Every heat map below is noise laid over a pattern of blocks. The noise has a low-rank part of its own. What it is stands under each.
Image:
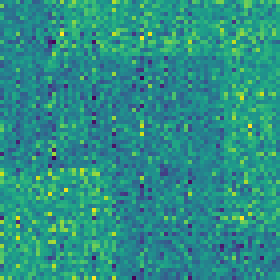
mirrored about the diagonal from the bottom left
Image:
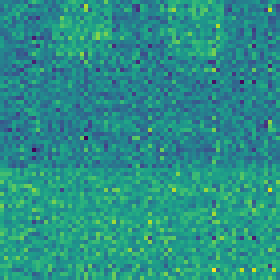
left and right mirror each other
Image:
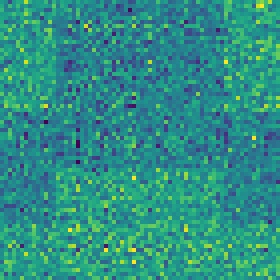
left and right mirror each other
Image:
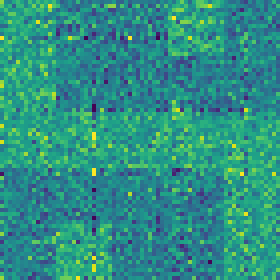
the same after a half turn
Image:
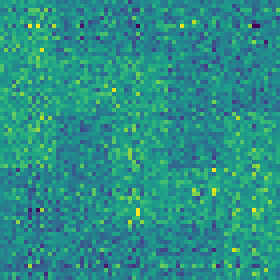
the same after a half turn
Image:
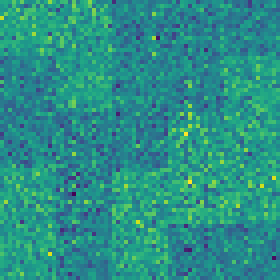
no symmetry
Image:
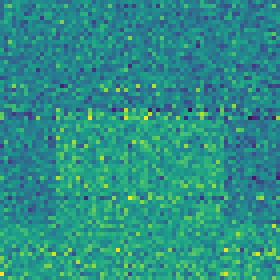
left and right mirror each other
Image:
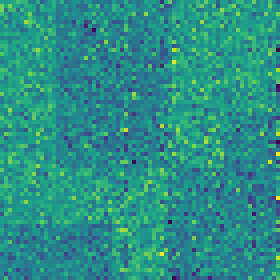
no symmetry
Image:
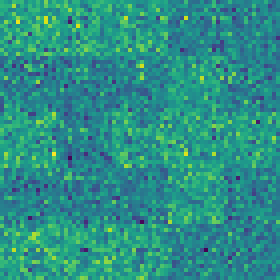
top and bottom mirror each other
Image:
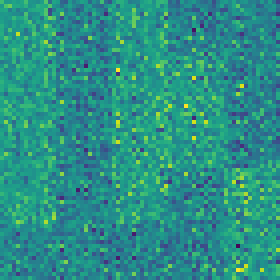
no symmetry
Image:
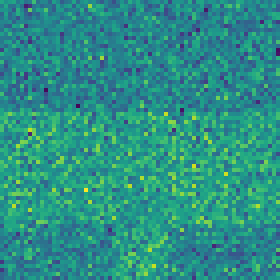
left and right mirror each other
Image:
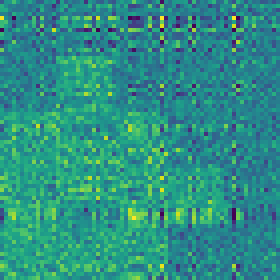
mirrored about the diagonal from the bottom left
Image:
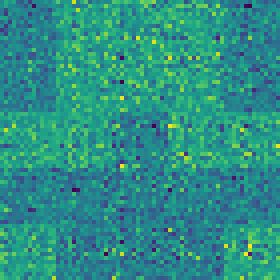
left and right mirror each other
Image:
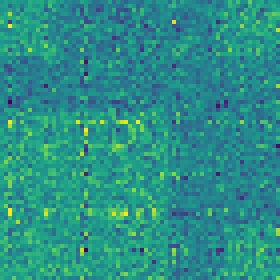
mirrored about the diagonal from the bottom left
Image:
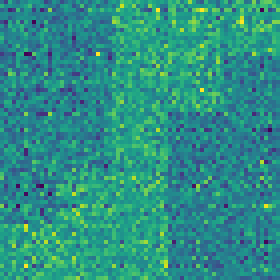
the same after a half turn
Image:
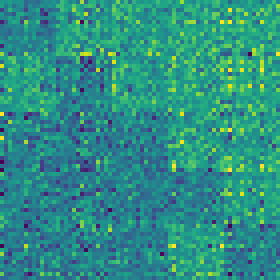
mirrored about the diagonal from the bottom left
